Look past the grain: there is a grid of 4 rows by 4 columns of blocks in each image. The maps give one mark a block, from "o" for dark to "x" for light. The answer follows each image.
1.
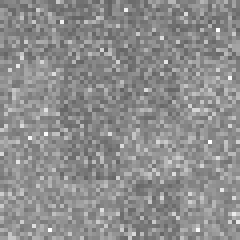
oooo
xoox
xoxx
xxox
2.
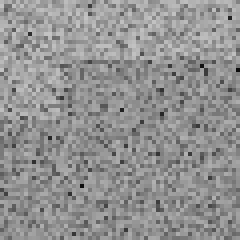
xxxx
xooo
oooo
oooo
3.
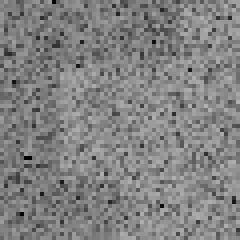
ooox
oxxx
oxxx
ooxx
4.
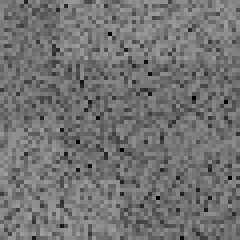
oxxx
oooo
xooo
xxoo
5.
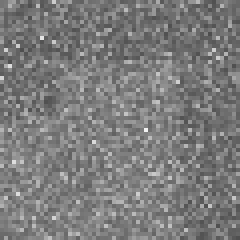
oooo
oxxo
xxxo
xxxo
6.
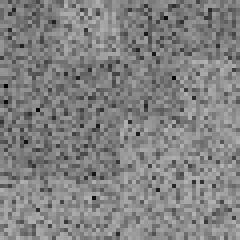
oxoo
ooox
ooxx
xxxx
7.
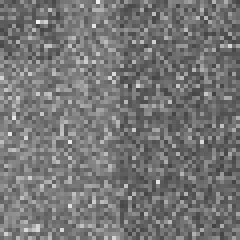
oxoo
xxoo
xxoo
xxoo
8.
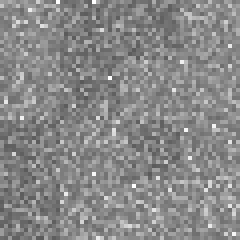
xoox
xoxx
oxox
oxxx
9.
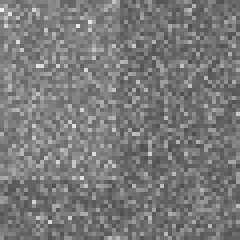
xxoo
xxoo
xxoo
oooo
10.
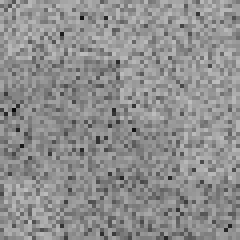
xxxx
ooxx
ooox
xooo
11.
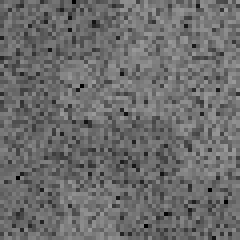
ooxx
oxxx
ooox
oxoo
